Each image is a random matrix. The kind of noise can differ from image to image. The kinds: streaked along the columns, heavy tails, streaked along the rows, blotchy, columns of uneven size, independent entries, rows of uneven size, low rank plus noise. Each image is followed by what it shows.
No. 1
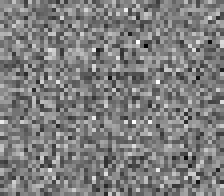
low rank plus noise
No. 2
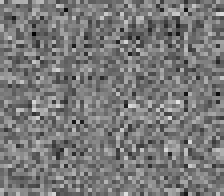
low rank plus noise
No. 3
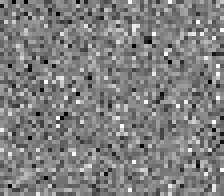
heavy tails
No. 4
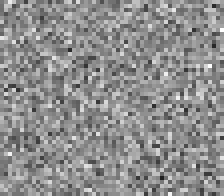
independent entries
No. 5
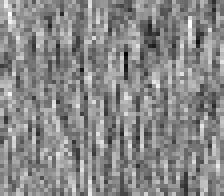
streaked along the columns
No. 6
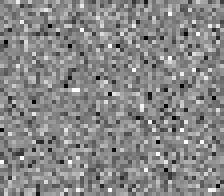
heavy tails
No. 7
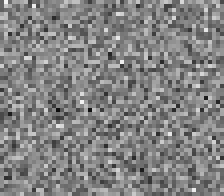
independent entries
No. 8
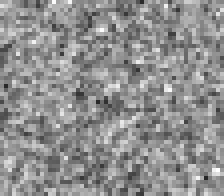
blotchy
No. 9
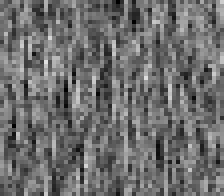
streaked along the columns
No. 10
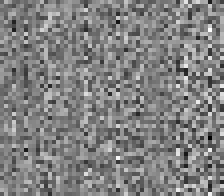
columns of uneven size
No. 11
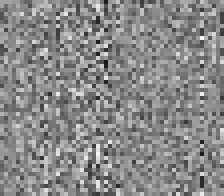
columns of uneven size
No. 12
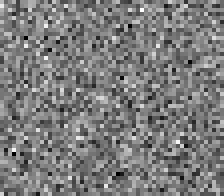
independent entries
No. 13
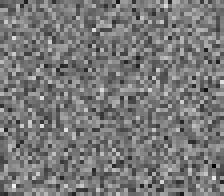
independent entries
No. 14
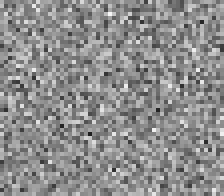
independent entries
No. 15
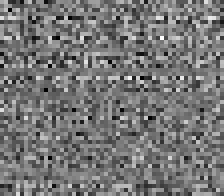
rows of uneven size
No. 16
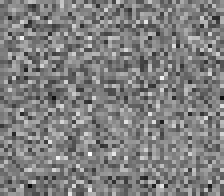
low rank plus noise
